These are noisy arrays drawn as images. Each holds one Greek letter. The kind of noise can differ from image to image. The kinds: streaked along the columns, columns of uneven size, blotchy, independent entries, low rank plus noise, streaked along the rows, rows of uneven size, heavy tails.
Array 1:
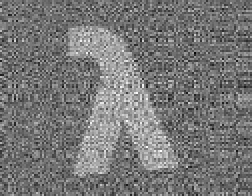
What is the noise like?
low rank plus noise
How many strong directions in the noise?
two
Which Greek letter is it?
lambda
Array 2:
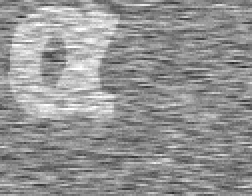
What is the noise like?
streaked along the rows
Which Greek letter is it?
alpha
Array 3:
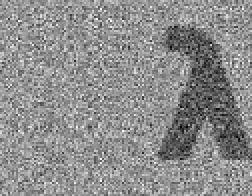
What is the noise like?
low rank plus noise
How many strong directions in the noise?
five to eight
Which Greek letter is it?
lambda
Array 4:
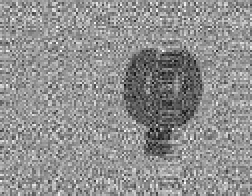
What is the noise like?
low rank plus noise
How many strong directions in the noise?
three or four
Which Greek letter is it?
phi
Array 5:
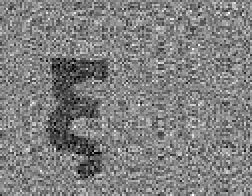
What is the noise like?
low rank plus noise
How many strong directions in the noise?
three or four
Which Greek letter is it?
xi
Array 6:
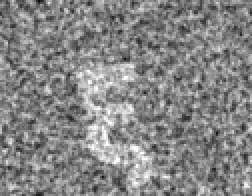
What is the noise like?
blotchy
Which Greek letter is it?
xi
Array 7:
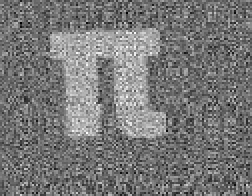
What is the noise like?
low rank plus noise
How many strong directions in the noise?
three or four
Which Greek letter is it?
pi
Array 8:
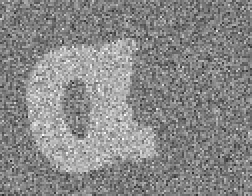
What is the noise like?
independent entries
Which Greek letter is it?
alpha
